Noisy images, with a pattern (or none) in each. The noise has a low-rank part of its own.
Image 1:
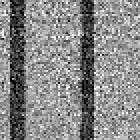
bands of columns
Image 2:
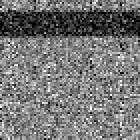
one band of rows
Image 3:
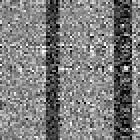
bands of columns
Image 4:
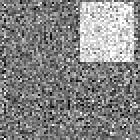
one block
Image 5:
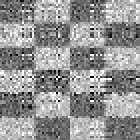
a checkerboard
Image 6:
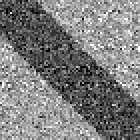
a diagonal band
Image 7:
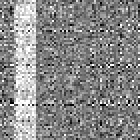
one band of columns
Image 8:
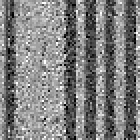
bands of columns
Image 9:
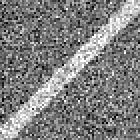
a diagonal band
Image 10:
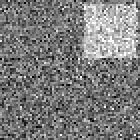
one block
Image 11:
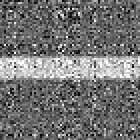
one band of rows
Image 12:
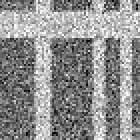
bands of rows crossing bands of columns
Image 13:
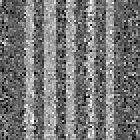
bands of columns
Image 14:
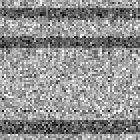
bands of rows
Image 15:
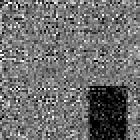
one block
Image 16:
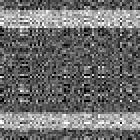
bands of rows
